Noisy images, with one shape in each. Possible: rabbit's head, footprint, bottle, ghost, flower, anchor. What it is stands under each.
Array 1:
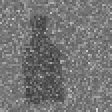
bottle
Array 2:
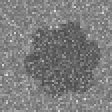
flower
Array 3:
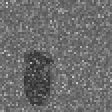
footprint
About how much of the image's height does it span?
half
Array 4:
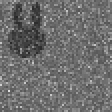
rabbit's head
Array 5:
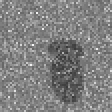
footprint
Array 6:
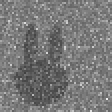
rabbit's head
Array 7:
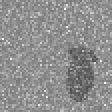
footprint
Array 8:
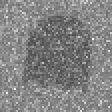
ghost
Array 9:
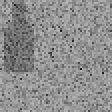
bottle
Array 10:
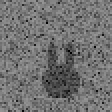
rabbit's head
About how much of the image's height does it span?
half
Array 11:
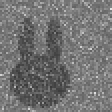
rabbit's head
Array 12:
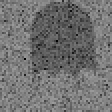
ghost
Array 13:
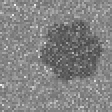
flower
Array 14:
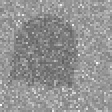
ghost
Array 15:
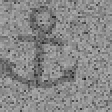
anchor
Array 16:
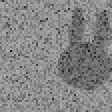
rabbit's head
